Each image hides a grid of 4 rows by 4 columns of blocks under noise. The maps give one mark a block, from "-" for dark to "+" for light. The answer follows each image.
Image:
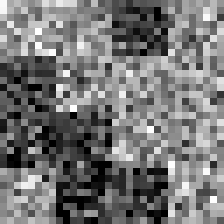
++-+
-+++
--++
+--+
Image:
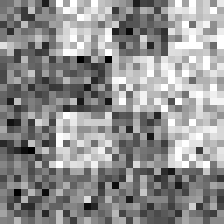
-+-+
--++
-+-+
----
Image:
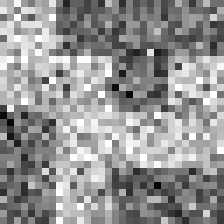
+---
++-+
-+++
-+--
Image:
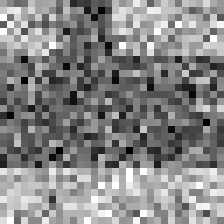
+-++
----
----
++++
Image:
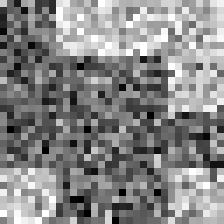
-+++
---+
----
+--+
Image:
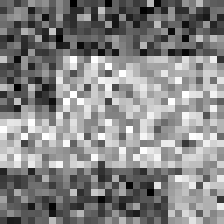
----
-+++
++++
---+
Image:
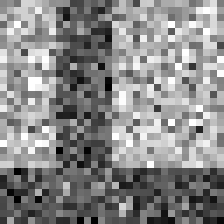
+-++
+-++
+-++
----
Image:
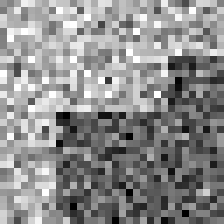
++++
+++-
+---
+---
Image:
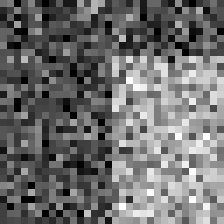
----
--++
--++
--++
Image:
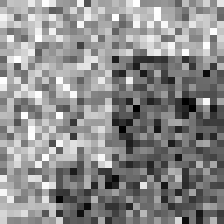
++++
++--
++--
+---
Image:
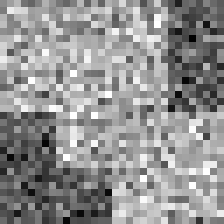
+++-
+++-
-+++
--++
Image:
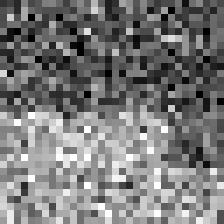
----
----
+++-
++++
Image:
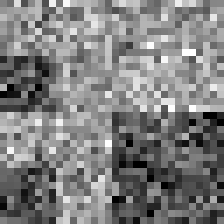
++++
-+++
++--
-+--
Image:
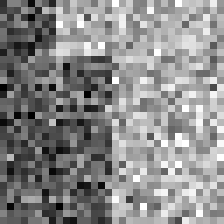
-+++
--++
--++
--++
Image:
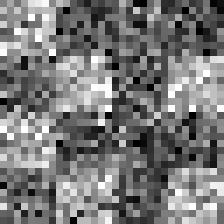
+---
-+-+
+---
-+-+
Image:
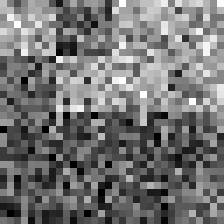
+-++
-+++
----
----
